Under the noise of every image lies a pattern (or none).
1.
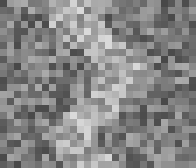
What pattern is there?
a wavy band
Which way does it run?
top to bottom
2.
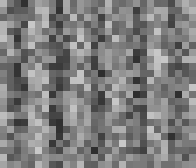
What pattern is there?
vertical stripes
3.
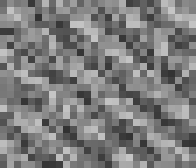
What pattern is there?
diagonal stripes
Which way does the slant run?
top left to bottom right
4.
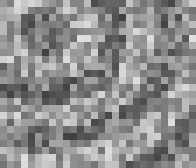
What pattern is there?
rings round one point
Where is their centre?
top left
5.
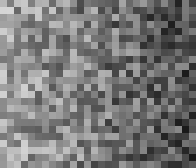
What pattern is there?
a smooth slope
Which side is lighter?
left
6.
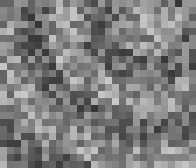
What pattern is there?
rings round one point
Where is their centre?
top right
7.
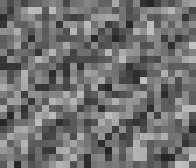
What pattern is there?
diagonal stripes
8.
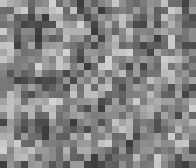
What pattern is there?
rings round one point
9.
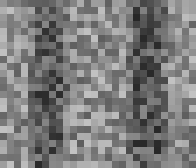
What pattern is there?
vertical stripes
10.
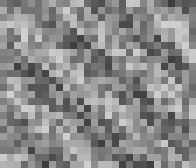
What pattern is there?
diagonal stripes
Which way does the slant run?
top left to bottom right
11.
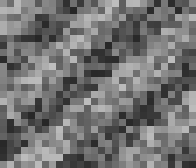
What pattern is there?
diagonal stripes
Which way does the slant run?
bottom left to top right
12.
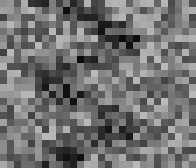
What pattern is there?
a wavy band
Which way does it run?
top to bottom
